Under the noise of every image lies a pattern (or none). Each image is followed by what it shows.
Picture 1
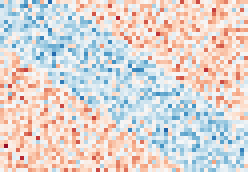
a diagonal band
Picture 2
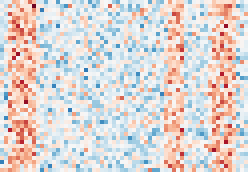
bands of columns
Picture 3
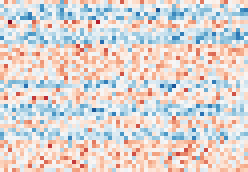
bands of rows
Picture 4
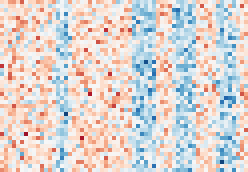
bands of columns
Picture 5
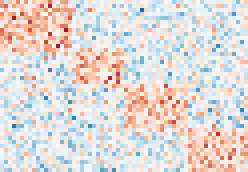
blocks along the diagonal
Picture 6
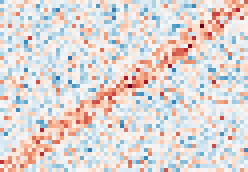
a diagonal band
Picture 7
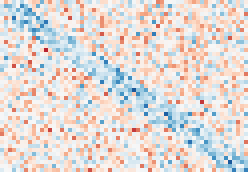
a diagonal band
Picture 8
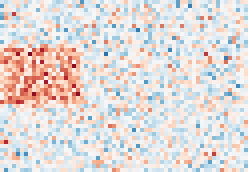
one block
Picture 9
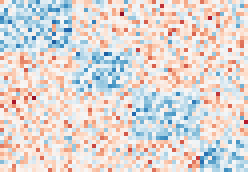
blocks along the diagonal
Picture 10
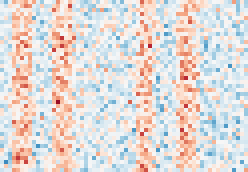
bands of columns
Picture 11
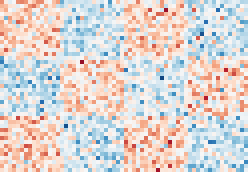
a checkerboard
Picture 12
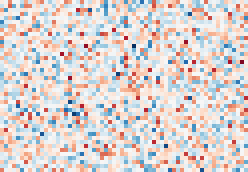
only noise
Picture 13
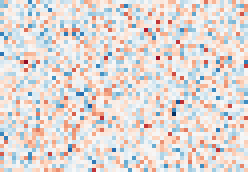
only noise
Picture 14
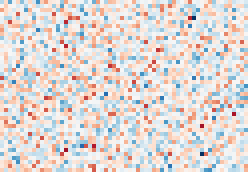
only noise
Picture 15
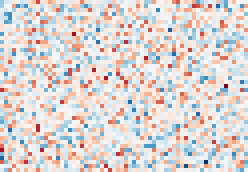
only noise
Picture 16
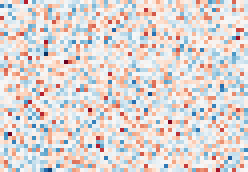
only noise
